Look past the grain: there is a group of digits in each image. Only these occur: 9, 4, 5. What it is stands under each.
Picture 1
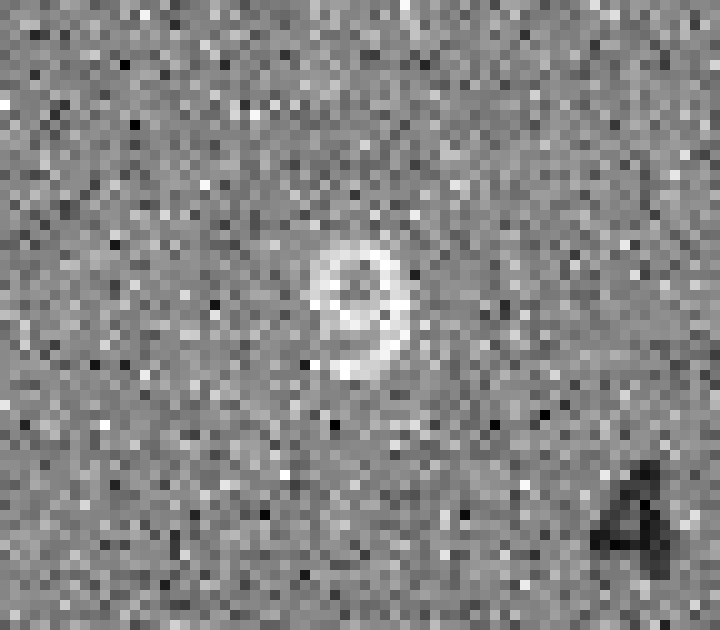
centre: light 9; bottom right: dark 4
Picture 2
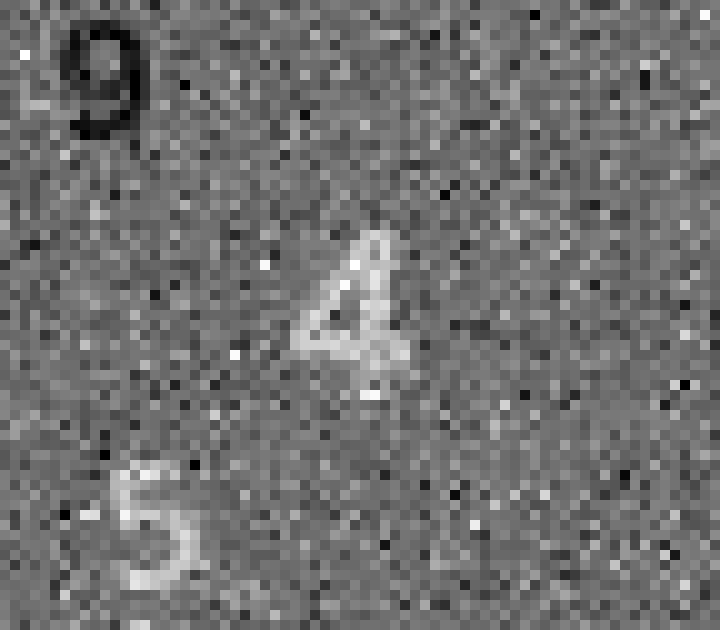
top left: dark 9; centre: light 4; bottom left: light 5
